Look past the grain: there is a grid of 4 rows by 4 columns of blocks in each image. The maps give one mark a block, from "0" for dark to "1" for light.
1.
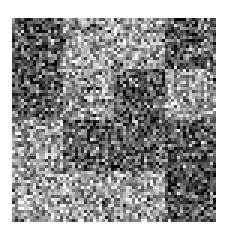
0 1 1 0
0 1 0 1
1 0 0 0
1 1 1 0
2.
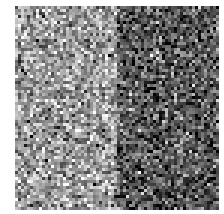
1 1 0 0
1 1 0 0
1 1 0 0
1 1 0 0
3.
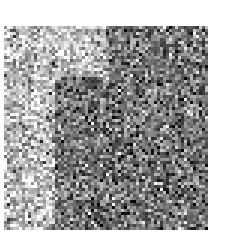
1 1 0 0
1 0 0 0
1 0 0 0
1 0 0 0
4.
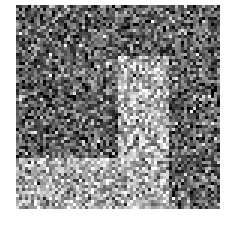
0 0 0 0
0 0 1 0
0 0 1 0
1 1 1 0
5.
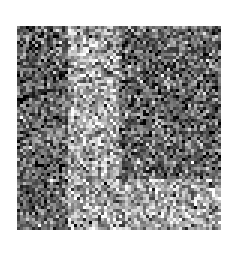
0 1 0 0
0 1 0 0
0 1 0 0
0 1 1 1
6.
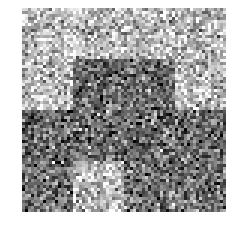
1 1 1 1
1 0 0 1
0 0 0 0
0 1 0 0
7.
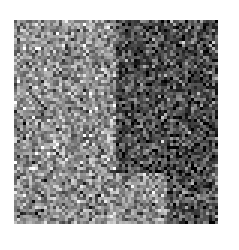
1 1 0 0
1 1 0 0
1 1 0 0
1 1 1 0
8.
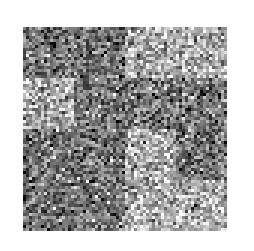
0 0 1 1
1 0 0 0
0 0 1 0
0 0 1 1
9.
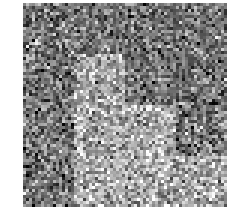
0 0 0 0
0 1 0 0
0 1 1 0
0 1 1 1
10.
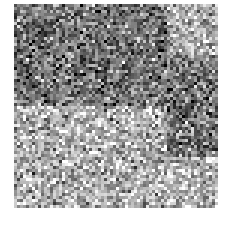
0 0 0 1
0 0 0 0
1 1 1 0
1 1 1 1
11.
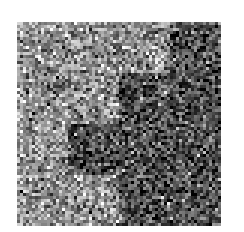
1 1 1 0
1 1 0 0
1 0 0 0
1 1 0 0
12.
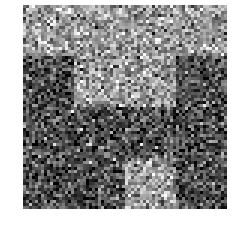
1 1 1 1
0 1 1 0
0 0 0 0
0 0 1 0
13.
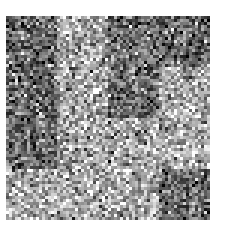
0 1 0 0
0 1 0 1
0 1 1 1
1 1 1 0
